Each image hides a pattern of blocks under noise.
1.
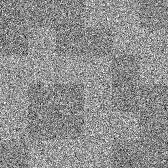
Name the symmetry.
mirrored about the diagonal from the bottom left
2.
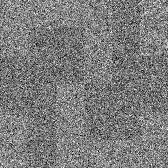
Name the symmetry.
the same after a half turn
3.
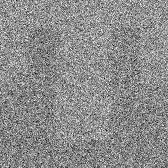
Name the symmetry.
left and right mirror each other
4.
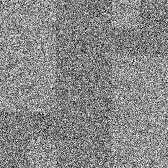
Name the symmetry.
the same after a half turn
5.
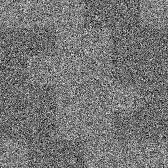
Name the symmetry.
the same after a half turn
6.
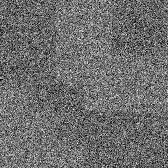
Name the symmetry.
mirrored about the diagonal from the bottom left
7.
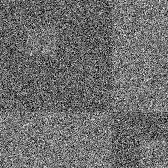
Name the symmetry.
mirrored about the diagonal from the top left
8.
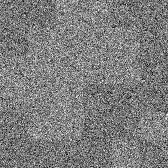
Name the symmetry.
mirrored about the diagonal from the top left
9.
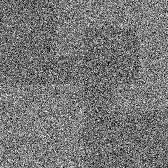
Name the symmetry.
mirrored about the diagonal from the bottom left
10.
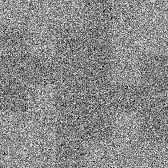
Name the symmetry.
the same after a half turn
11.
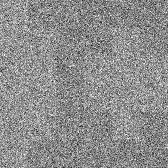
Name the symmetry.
top and bottom mirror each other
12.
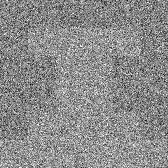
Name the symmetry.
left and right mirror each other
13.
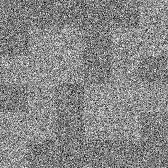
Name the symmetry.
the same after a half turn
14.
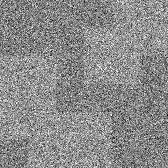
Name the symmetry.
mirrored about the diagonal from the bottom left
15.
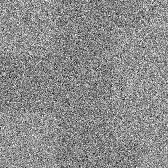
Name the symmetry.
top and bottom mirror each other
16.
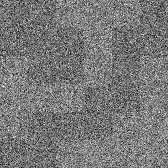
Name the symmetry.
mirrored about the diagonal from the top left
